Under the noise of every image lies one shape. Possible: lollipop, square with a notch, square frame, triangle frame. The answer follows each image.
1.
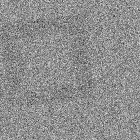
dark square frame
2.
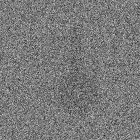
dark lollipop
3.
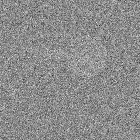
light lollipop
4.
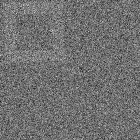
light square frame, top left
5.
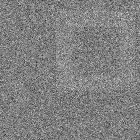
light square frame
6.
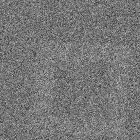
light square frame
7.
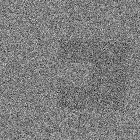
dark square with a notch
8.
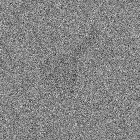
dark lollipop
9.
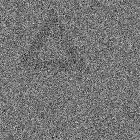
dark triangle frame
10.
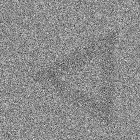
dark triangle frame
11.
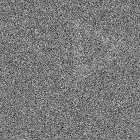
light triangle frame
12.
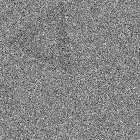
dark triangle frame
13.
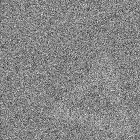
light triangle frame
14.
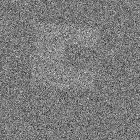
light square with a notch
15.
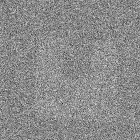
light square with a notch
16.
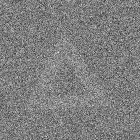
light triangle frame
